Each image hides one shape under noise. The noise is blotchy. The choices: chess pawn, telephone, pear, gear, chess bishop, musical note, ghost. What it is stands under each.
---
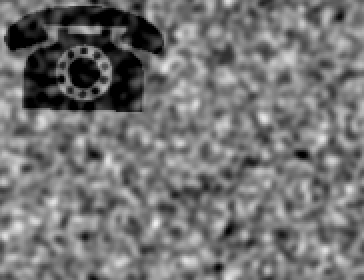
dark telephone, top left
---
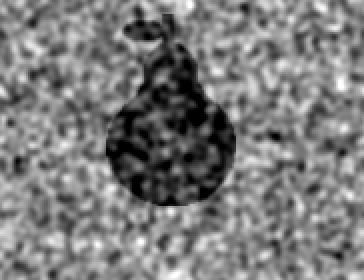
dark pear
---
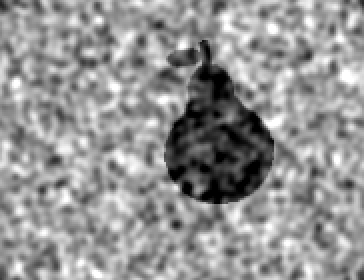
dark pear
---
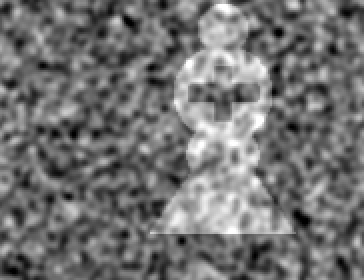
light chess bishop
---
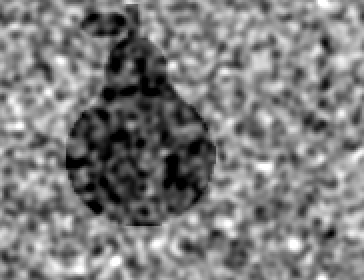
dark pear
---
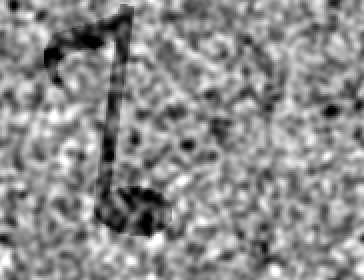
dark musical note
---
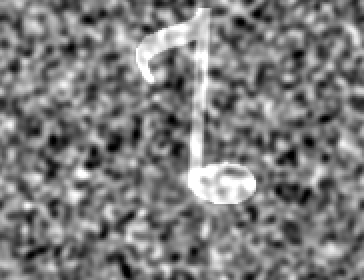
light musical note
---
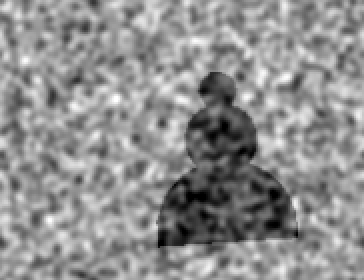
dark chess pawn
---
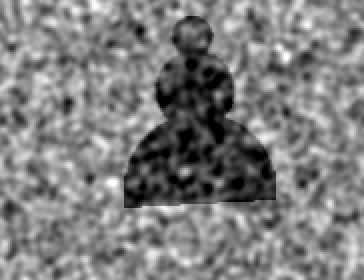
dark chess pawn
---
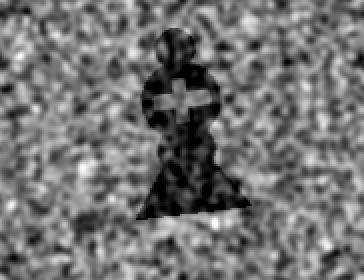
dark chess bishop
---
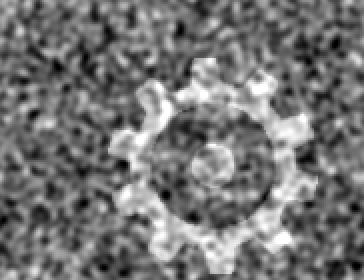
light gear
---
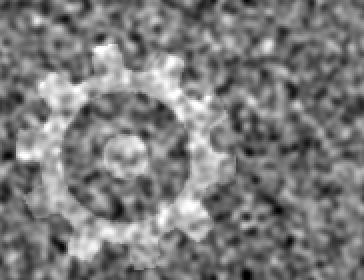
light gear
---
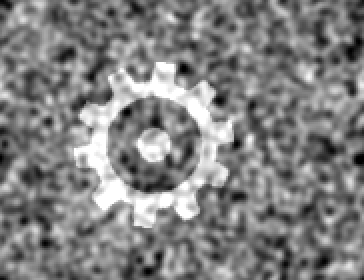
light gear
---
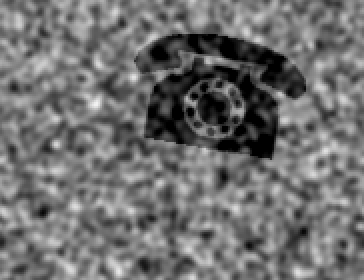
dark telephone
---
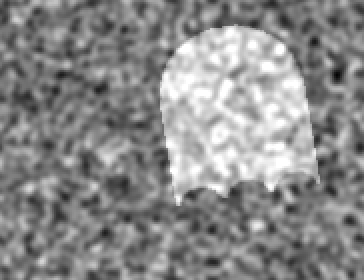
light ghost
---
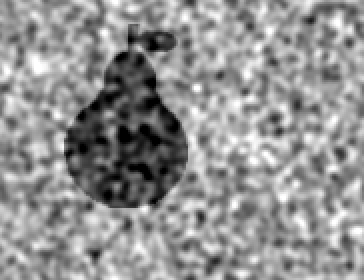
dark pear
